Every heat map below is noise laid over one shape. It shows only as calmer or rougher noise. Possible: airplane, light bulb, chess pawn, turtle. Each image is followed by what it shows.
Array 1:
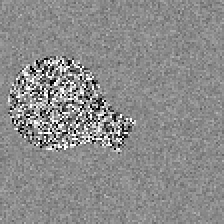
light bulb
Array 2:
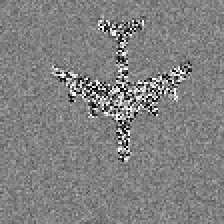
airplane
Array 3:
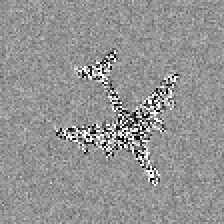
airplane
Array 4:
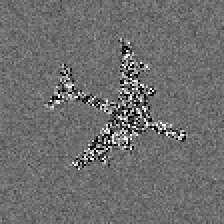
airplane
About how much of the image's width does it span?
two thirds
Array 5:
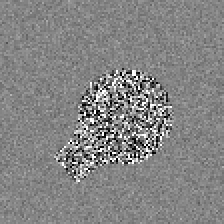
light bulb
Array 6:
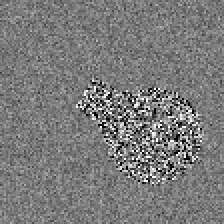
light bulb
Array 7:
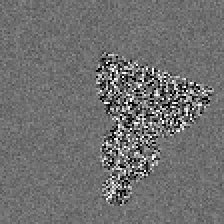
chess pawn
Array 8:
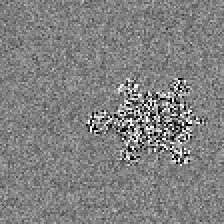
turtle
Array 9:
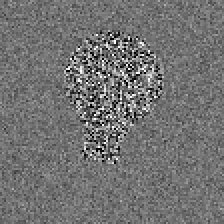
light bulb
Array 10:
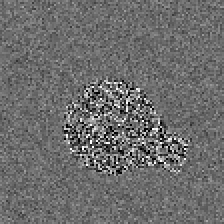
light bulb
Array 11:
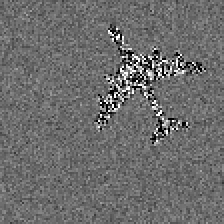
airplane
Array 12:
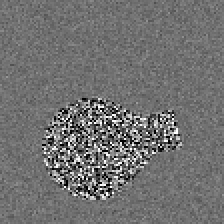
light bulb
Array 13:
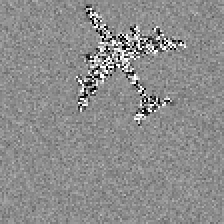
airplane
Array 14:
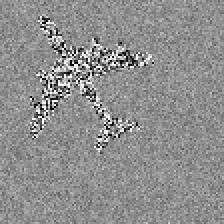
airplane
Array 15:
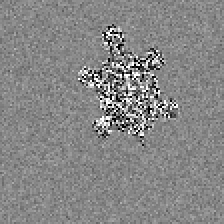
turtle
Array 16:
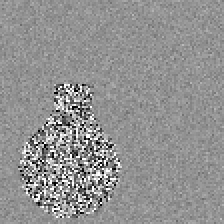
light bulb
